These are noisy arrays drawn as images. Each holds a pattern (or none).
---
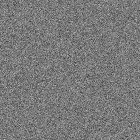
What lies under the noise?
only noise
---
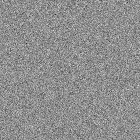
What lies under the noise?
only noise
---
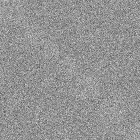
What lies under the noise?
blocks along the diagonal
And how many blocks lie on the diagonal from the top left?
7
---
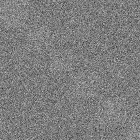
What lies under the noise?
blocks along the diagonal
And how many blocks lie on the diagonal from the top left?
6
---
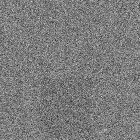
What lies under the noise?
one block
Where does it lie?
bottom middle
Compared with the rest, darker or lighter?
darker
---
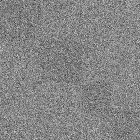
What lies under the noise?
blocks along the diagonal
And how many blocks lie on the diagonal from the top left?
4
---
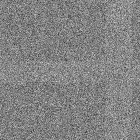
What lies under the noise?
bands of rows crossing bands of columns
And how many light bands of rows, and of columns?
1 and 1
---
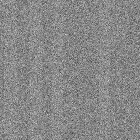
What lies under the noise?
bands of columns
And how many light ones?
4
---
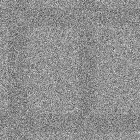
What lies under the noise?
bands of rows crossing bands of columns
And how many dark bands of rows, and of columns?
2 and 2
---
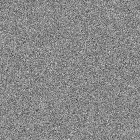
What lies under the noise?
only noise
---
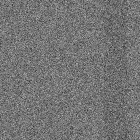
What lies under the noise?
one band of columns
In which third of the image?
right
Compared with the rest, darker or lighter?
darker
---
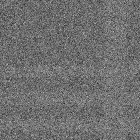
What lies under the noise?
bands of rows crossing bands of columns
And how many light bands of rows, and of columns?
3 and 1
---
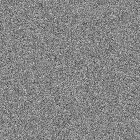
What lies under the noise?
only noise
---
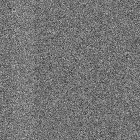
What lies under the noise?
one band of columns
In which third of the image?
left
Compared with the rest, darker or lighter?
lighter
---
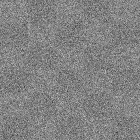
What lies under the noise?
a checkerboard
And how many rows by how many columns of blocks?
6 by 5
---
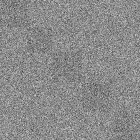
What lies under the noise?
blocks along the diagonal
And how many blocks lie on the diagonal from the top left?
5
